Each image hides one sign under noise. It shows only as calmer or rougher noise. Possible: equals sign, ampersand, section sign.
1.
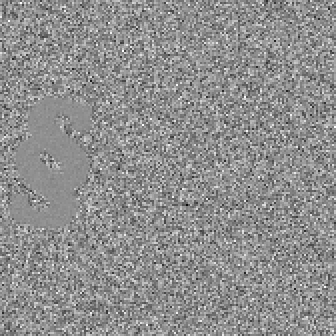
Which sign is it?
section sign
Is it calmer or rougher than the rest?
calmer
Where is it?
middle left
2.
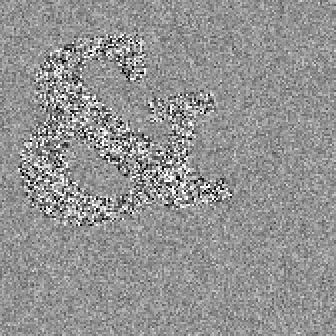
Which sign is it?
ampersand
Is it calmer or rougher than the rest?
rougher
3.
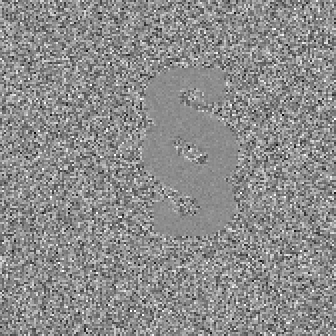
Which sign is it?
section sign
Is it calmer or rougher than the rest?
calmer
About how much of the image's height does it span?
half
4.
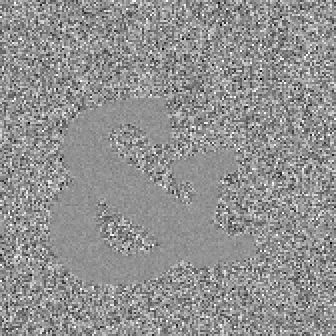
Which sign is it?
ampersand
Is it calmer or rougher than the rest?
calmer
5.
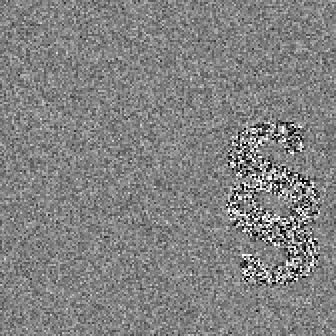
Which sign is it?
section sign
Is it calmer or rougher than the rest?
rougher
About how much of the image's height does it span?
half
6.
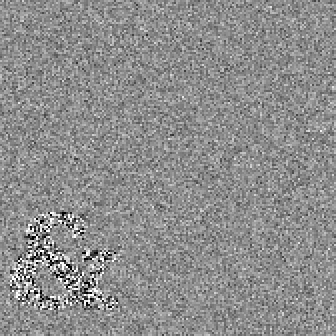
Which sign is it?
ampersand
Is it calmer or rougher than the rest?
rougher
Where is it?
bottom left
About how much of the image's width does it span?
a third
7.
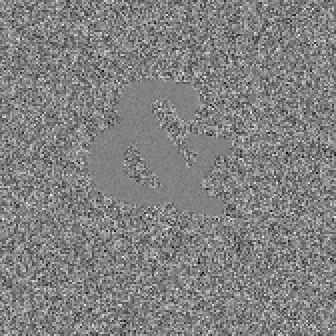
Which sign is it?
ampersand
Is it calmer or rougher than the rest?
calmer
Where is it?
centre
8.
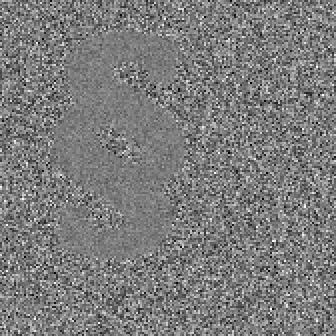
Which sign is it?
section sign
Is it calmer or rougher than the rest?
calmer
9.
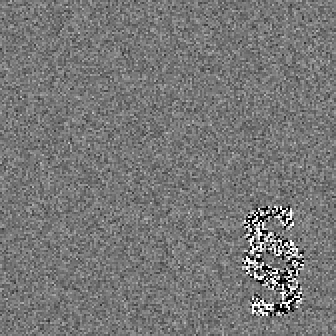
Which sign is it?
section sign
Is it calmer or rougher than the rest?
rougher
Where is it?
bottom right
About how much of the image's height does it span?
a third
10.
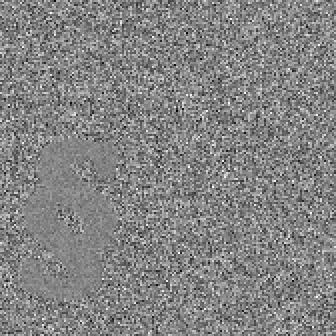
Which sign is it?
section sign
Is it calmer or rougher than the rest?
calmer
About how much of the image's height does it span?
half
